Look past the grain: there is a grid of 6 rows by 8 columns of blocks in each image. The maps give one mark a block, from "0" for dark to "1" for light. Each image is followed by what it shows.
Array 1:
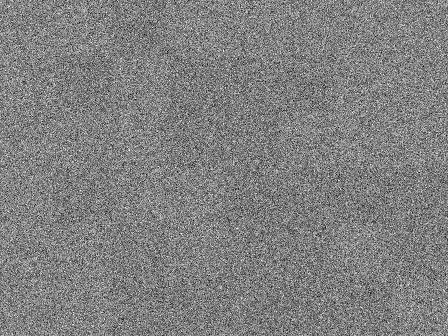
11011111
10100011
11100111
10110000
11010010
11000001
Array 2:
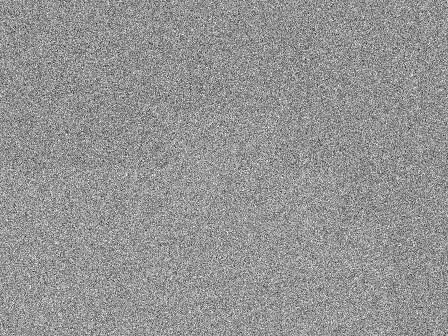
00000000
00000000
00011000
11111100
11111110
11111110
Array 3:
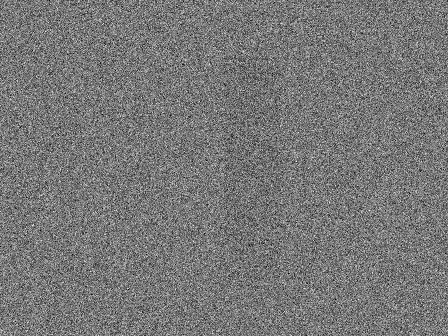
11111111
11110111
11110111
11110111
11110111
11111111
